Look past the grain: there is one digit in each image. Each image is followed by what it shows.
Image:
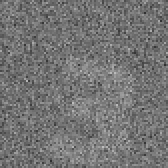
light 3
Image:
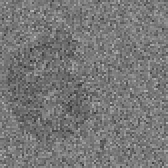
dark 6
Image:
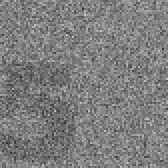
dark 5
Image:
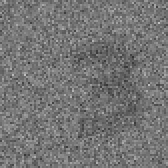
dark 3
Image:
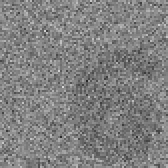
dark 6
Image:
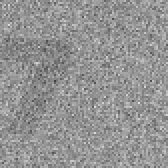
dark 7
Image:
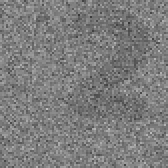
dark 2
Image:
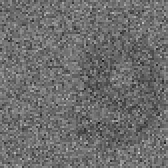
dark 9
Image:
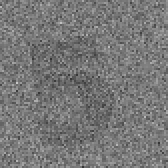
dark 5
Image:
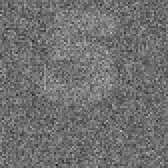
light 5
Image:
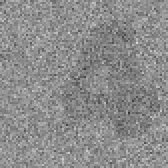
dark 4
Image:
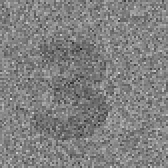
dark 3
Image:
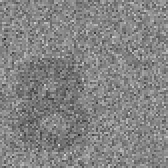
dark 8
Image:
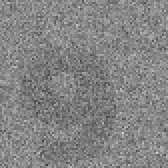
dark 9
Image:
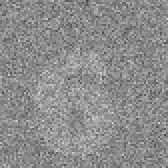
light 6
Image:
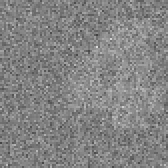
light 4
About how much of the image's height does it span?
two thirds
